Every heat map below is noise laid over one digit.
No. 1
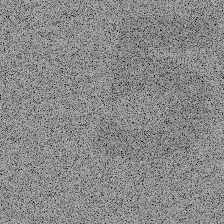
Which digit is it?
5
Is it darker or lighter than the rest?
darker
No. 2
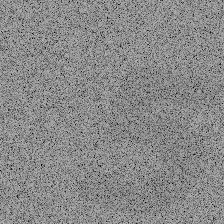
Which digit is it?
5
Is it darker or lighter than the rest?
darker
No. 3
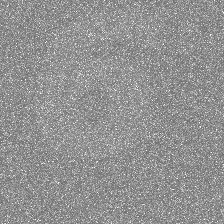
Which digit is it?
6
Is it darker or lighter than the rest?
lighter
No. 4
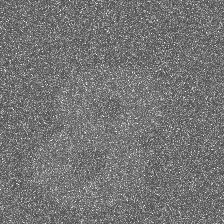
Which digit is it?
8
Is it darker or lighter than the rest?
lighter
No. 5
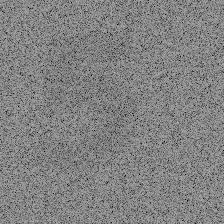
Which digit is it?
5
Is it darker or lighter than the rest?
darker
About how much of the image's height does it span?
two thirds
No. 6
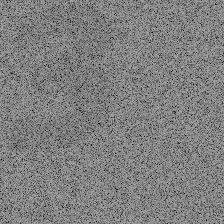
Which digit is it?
3
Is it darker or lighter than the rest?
darker
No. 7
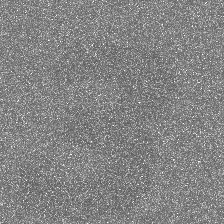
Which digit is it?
3
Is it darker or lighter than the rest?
darker
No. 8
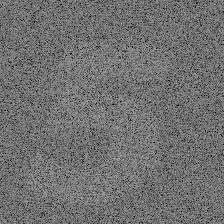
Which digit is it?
5
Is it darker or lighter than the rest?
lighter
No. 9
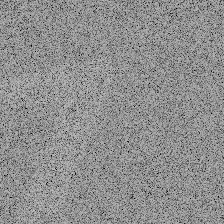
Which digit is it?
7
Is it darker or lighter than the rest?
lighter
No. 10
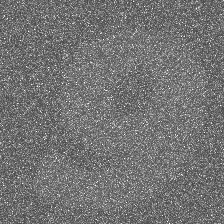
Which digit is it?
9
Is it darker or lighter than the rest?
lighter
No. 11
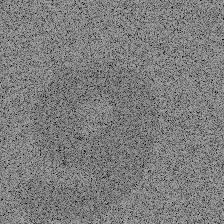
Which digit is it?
9
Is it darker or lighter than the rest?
darker
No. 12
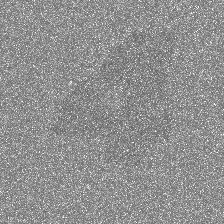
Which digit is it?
4
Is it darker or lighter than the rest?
darker
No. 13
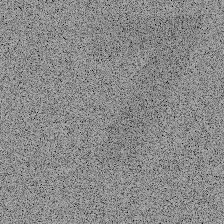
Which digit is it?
7
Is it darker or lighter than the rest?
darker
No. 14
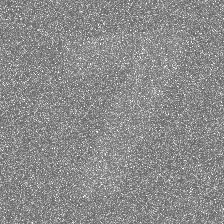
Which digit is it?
7
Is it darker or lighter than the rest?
lighter
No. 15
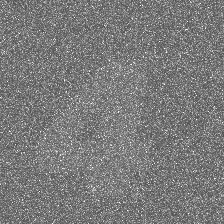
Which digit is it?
4
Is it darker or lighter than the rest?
lighter
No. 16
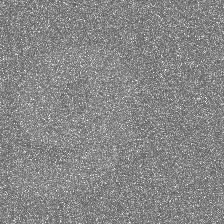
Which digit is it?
9
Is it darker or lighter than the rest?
lighter
